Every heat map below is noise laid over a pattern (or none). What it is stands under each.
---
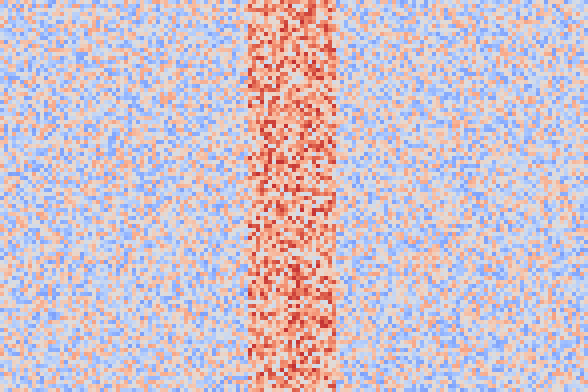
one band of columns
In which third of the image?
middle
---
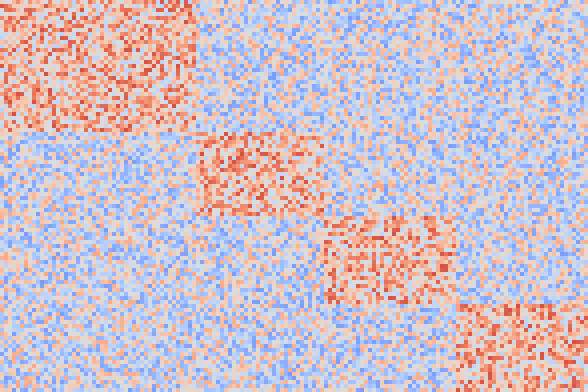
blocks along the diagonal
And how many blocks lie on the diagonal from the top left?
4
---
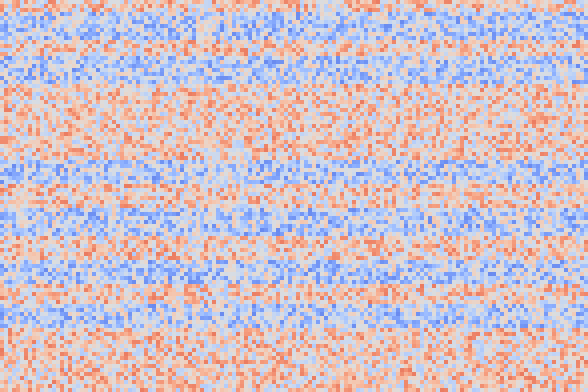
bands of rows
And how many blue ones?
6
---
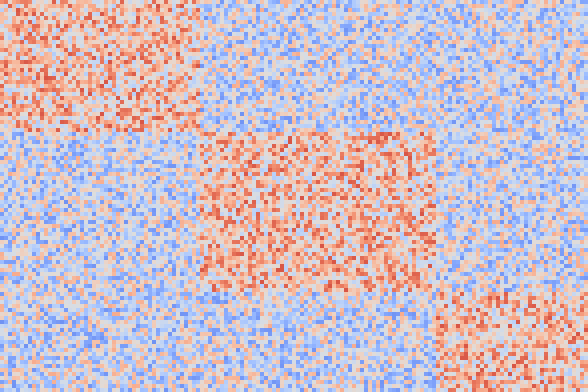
blocks along the diagonal
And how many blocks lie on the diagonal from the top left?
3
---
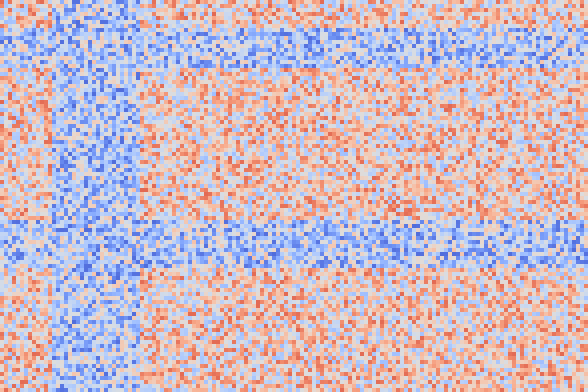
bands of rows crossing bands of columns
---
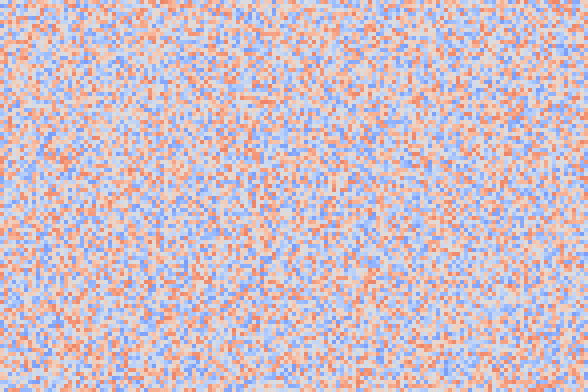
only noise
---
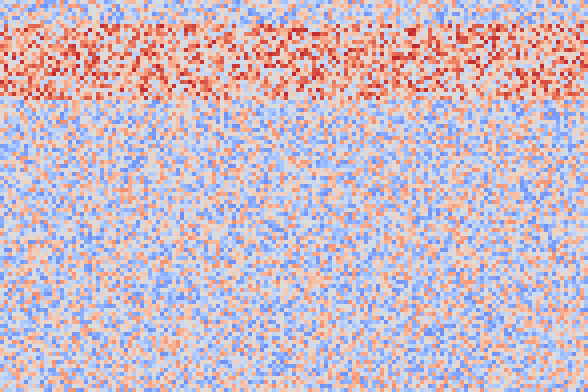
one band of rows
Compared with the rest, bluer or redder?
redder
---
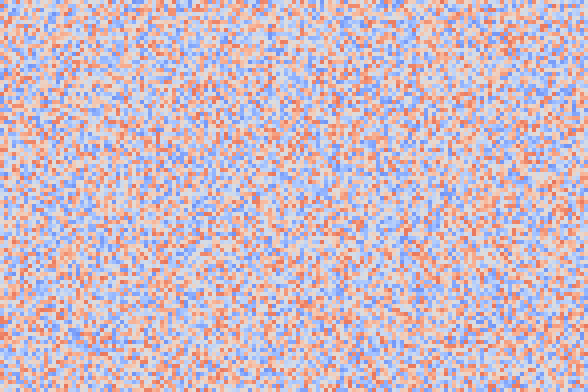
only noise
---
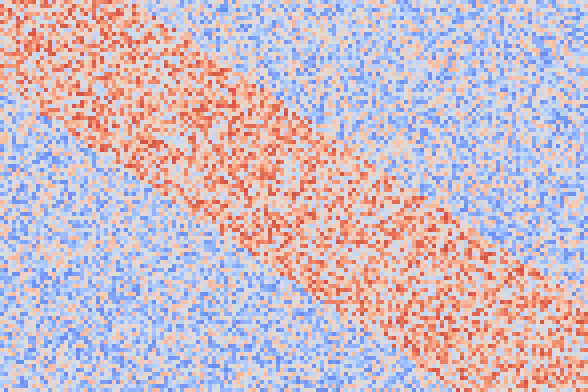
a diagonal band
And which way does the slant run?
top left to bottom right
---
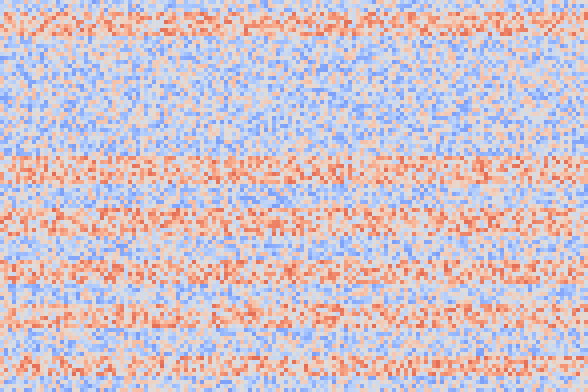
bands of rows
